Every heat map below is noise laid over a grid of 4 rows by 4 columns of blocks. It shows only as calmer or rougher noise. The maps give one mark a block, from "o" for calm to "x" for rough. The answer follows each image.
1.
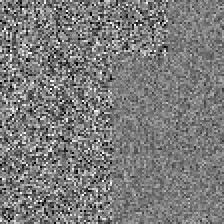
x x x o
x x o o
x x o o
x x o o
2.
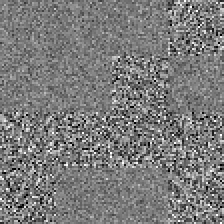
o o o x
o o x o
x x x x
x o o x
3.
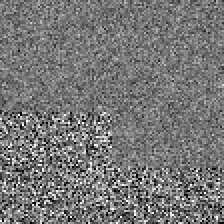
o o o o
o o o o
x x o o
x x x x
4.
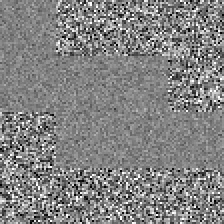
o x x x
o o o x
x o o o
x x x x
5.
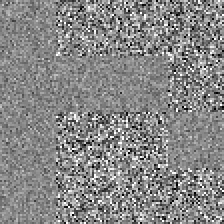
o x x x
o o o x
o x x o
o x x x
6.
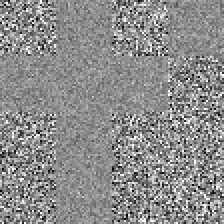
x o x o
o o o x
x o x x
x o x x
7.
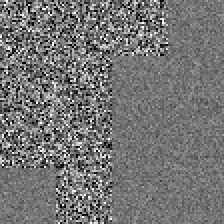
x x x o
x x o o
x x o o
o x o o
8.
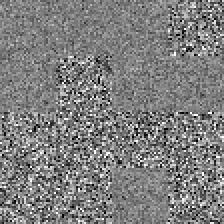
o o o x
o x o o
x x x x
x x o x
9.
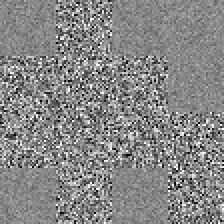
o x o o
x x x o
x x x x
o x o x
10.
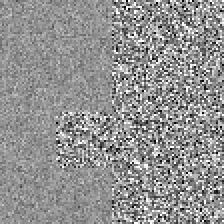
o o x x
o o x x
o x x x
o o x x
